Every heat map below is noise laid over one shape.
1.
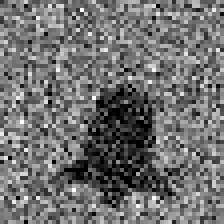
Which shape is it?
bell
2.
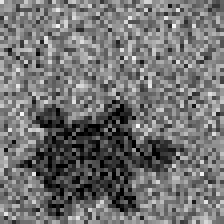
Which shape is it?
turtle
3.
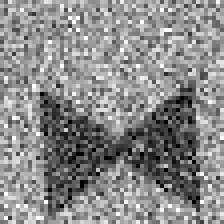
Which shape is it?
bow tie
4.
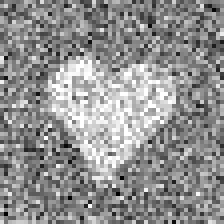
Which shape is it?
heart
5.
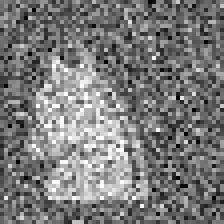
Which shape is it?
chess knight
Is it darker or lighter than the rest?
lighter
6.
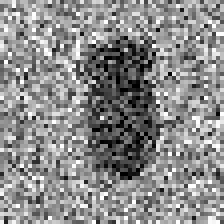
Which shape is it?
footprint
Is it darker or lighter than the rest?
darker
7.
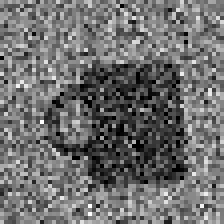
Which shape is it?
cup
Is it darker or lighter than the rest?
darker
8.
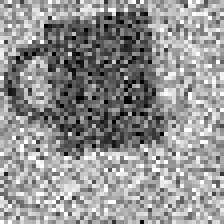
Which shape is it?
cup
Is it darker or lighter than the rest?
darker
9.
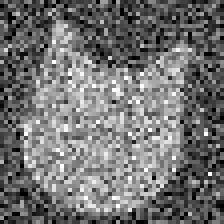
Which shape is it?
cat's head
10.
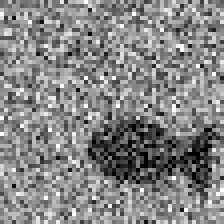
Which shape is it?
fish
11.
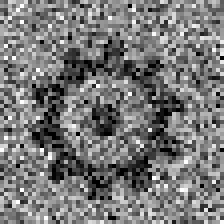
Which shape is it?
gear
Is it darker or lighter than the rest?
darker
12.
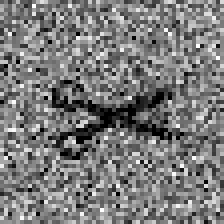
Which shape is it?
pair of scissors
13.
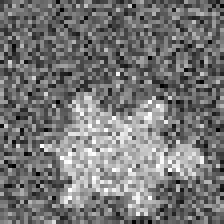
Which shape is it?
turtle
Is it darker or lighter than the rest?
lighter
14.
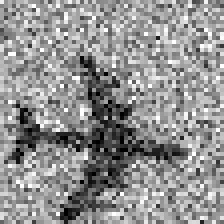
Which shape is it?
airplane
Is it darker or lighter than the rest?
darker
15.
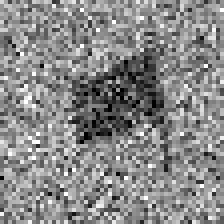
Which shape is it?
flag
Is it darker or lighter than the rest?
darker
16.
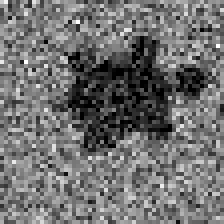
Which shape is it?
turtle
